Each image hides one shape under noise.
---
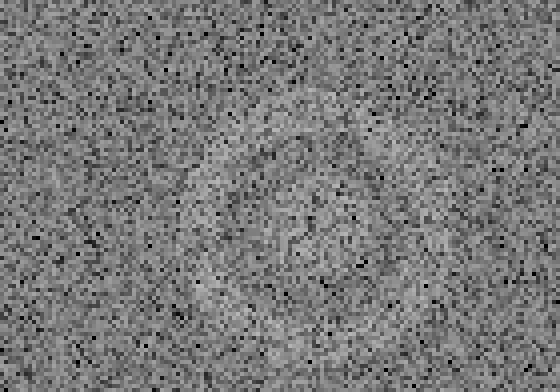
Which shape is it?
bullseye
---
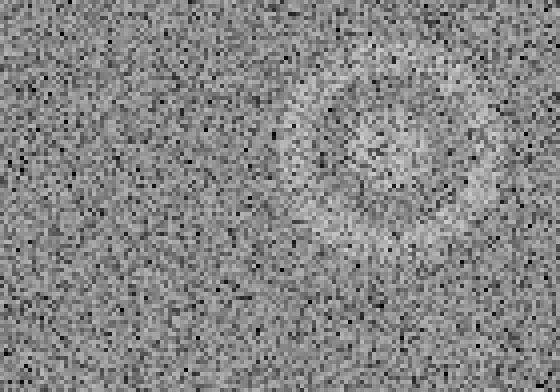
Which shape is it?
bullseye
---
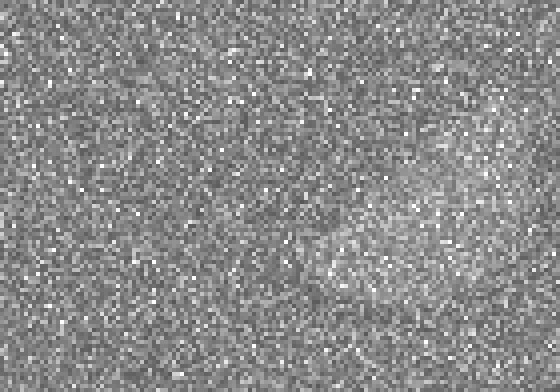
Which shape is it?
half disc
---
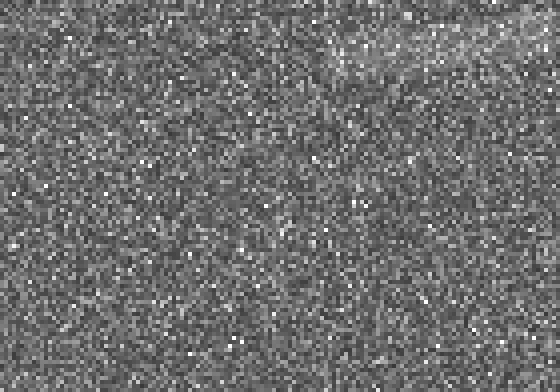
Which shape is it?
bar
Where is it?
top right
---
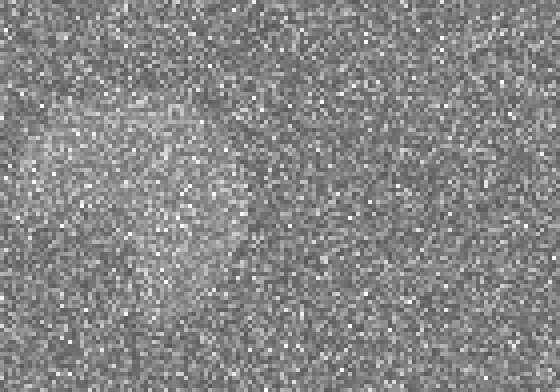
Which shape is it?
disc with a wedge cut out
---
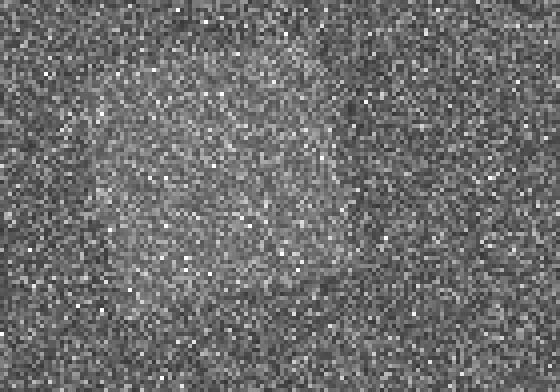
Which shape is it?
square
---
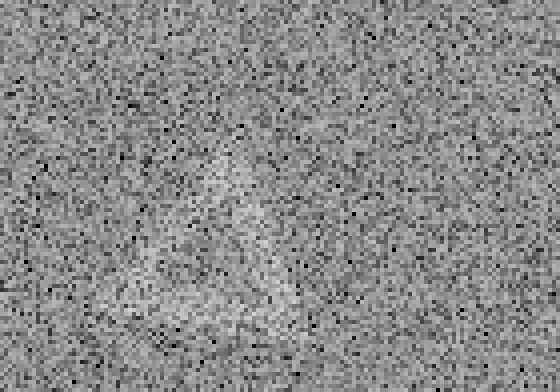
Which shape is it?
triangle frame
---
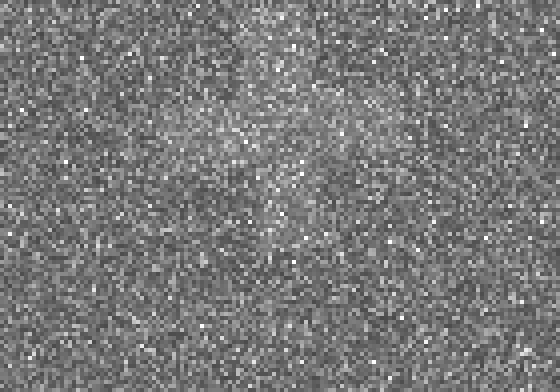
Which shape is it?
cross
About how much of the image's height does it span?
two thirds
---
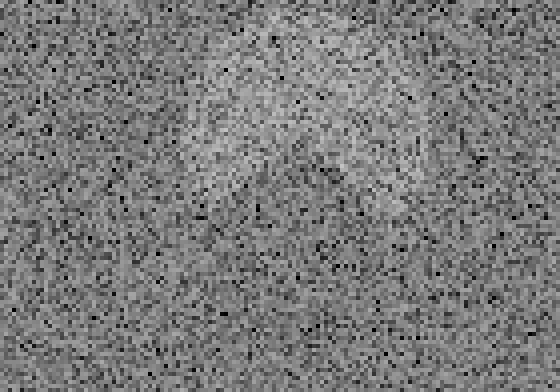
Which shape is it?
disc with a wedge cut out
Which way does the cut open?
down
